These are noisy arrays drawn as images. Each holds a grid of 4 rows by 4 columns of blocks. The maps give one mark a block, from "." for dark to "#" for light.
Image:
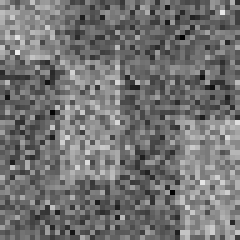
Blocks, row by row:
#...
.#..
.#.#
...#
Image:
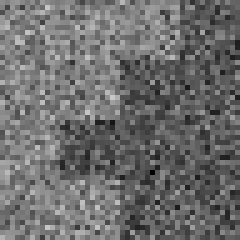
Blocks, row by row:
###.
##..
#...
##..
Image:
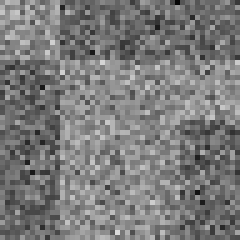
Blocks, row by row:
#...
.###
.##.
.##.
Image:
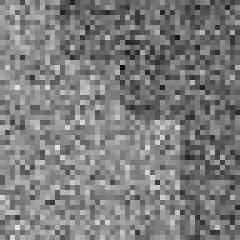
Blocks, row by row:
#...
##..
###.
###.
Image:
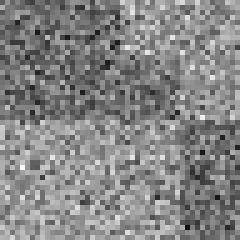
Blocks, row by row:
..##
...#
###.
###.
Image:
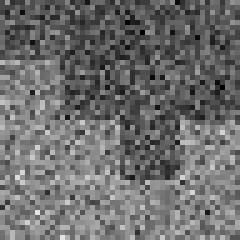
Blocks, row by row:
....
#...
##.#
####
